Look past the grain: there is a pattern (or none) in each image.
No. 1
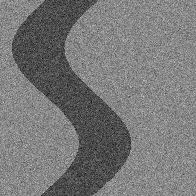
a wavy band
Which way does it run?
top to bottom
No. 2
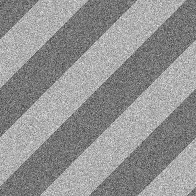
diagonal stripes
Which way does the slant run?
bottom left to top right
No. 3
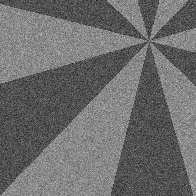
spokes from one point
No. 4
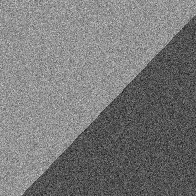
a sharp edge
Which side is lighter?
top left
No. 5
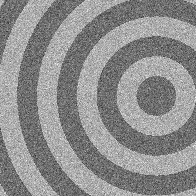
rings round one point
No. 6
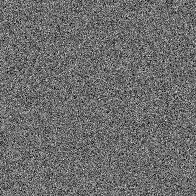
only noise
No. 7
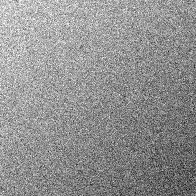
a smooth slope
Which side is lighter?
top left
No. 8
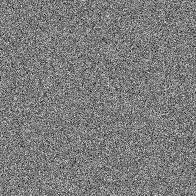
only noise
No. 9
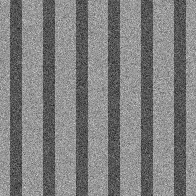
vertical stripes
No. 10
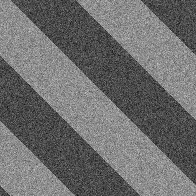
diagonal stripes
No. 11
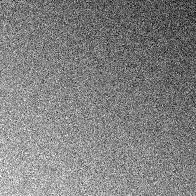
a smooth slope
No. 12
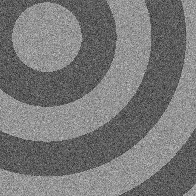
rings round one point
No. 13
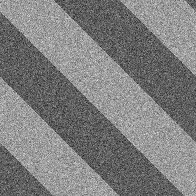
diagonal stripes
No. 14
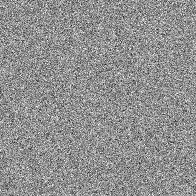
only noise
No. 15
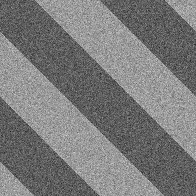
diagonal stripes
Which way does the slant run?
top left to bottom right
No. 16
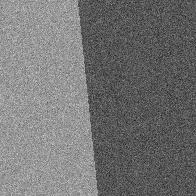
a sharp edge
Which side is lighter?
left
